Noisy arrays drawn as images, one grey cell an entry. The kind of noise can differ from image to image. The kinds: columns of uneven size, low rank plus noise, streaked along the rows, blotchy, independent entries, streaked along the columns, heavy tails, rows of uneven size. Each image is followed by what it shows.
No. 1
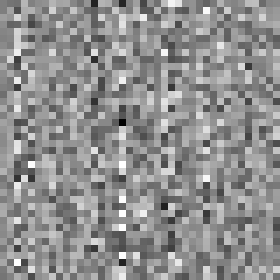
columns of uneven size
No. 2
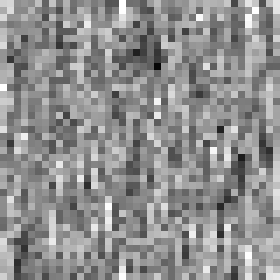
streaked along the columns
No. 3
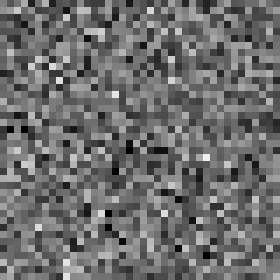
independent entries
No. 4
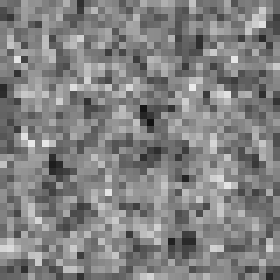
blotchy
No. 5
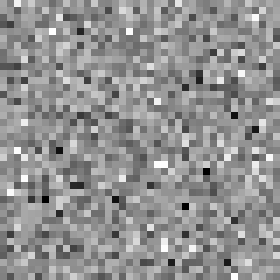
heavy tails
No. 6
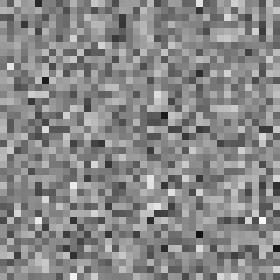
low rank plus noise
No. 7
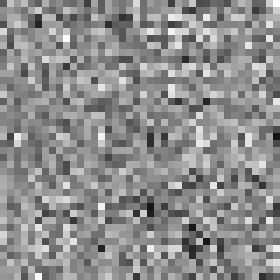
low rank plus noise
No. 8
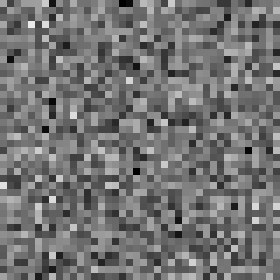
low rank plus noise
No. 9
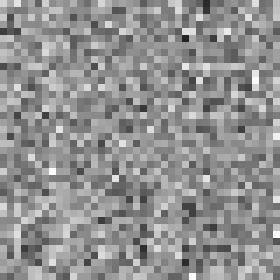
low rank plus noise
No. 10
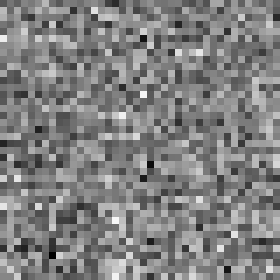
low rank plus noise
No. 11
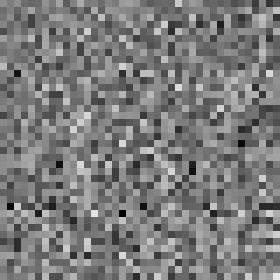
low rank plus noise
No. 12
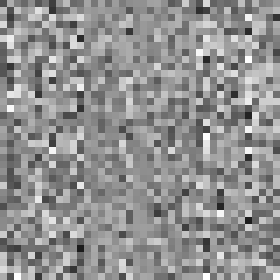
columns of uneven size
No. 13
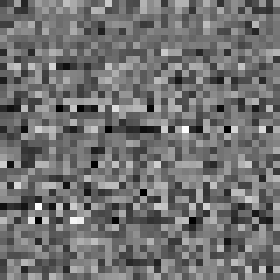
rows of uneven size
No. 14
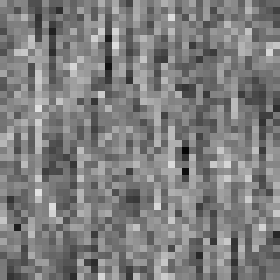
streaked along the columns
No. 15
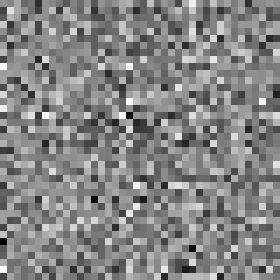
low rank plus noise
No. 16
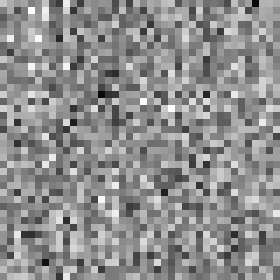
low rank plus noise
